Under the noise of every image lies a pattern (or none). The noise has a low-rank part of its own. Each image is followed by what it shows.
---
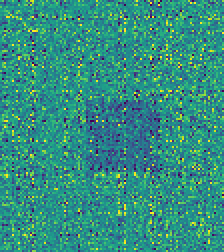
one block
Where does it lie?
centre
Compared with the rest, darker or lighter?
darker
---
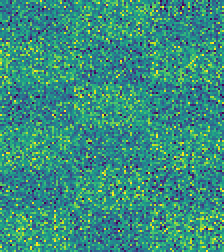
a checkerboard
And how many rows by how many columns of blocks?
6 by 3
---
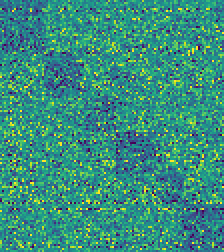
blocks along the diagonal
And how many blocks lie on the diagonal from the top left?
6
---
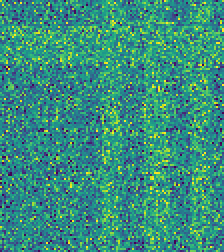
bands of rows crossing bands of columns
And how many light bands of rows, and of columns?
1 and 3
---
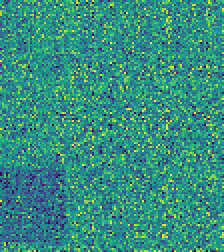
one block
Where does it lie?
bottom left
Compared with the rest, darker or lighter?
darker
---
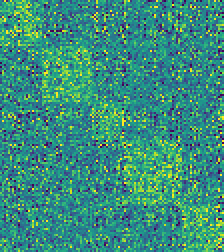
blocks along the diagonal
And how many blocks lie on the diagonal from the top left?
5
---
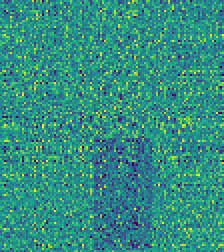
one block
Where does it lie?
bottom middle
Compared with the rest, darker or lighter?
darker
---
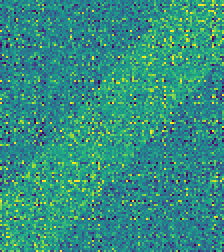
a diagonal band
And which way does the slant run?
bottom left to top right
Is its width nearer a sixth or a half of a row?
a half
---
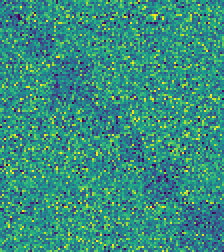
blocks along the diagonal
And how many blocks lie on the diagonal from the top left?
7
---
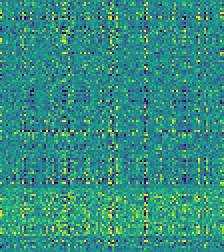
one band of rows
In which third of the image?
bottom
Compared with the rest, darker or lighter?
lighter
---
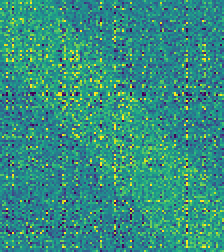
a diagonal band
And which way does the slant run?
top left to bottom right
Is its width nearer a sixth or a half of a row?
a half
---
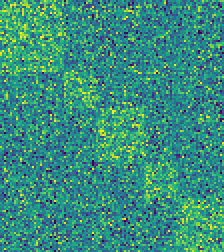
blocks along the diagonal
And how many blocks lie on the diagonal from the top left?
5
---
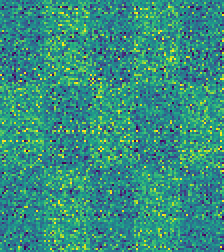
a checkerboard
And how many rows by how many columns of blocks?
3 by 5
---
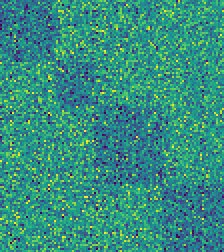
blocks along the diagonal
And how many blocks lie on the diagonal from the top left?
4
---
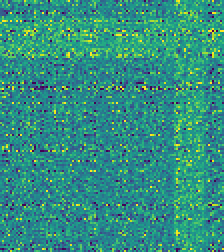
bands of rows crossing bands of columns
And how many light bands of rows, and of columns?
1 and 1
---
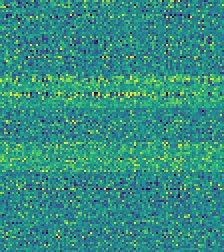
bands of rows
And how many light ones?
2
